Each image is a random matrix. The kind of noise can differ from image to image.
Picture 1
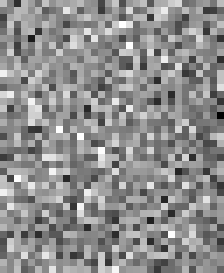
independent entries
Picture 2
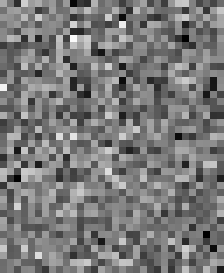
low rank plus noise
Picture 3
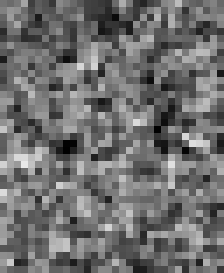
blotchy
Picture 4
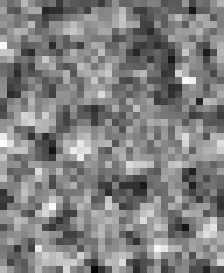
blotchy
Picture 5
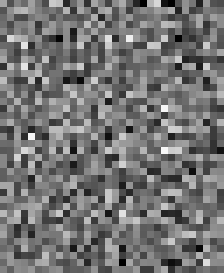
low rank plus noise
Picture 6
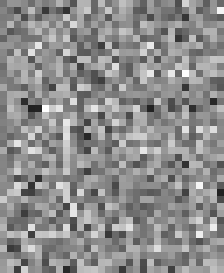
low rank plus noise
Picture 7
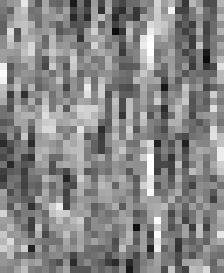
streaked along the columns
